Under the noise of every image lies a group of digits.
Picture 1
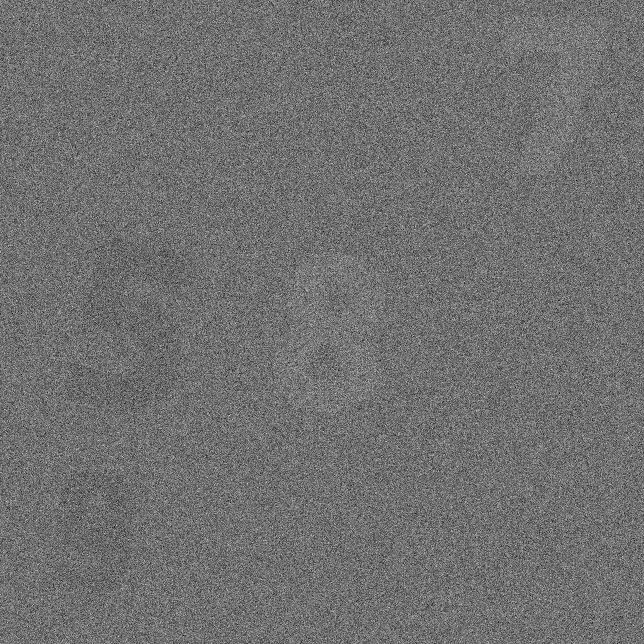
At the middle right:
nothing
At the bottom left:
9
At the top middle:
nothing
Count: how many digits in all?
4
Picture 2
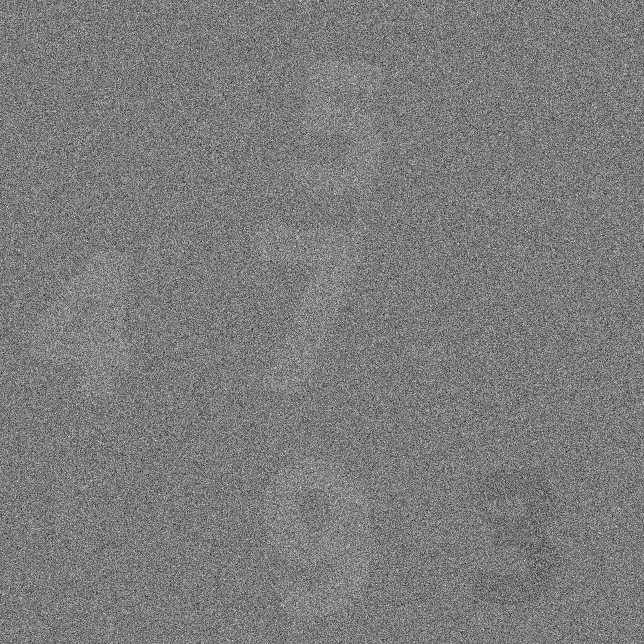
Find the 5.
top middle
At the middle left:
4
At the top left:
nothing
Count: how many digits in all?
5
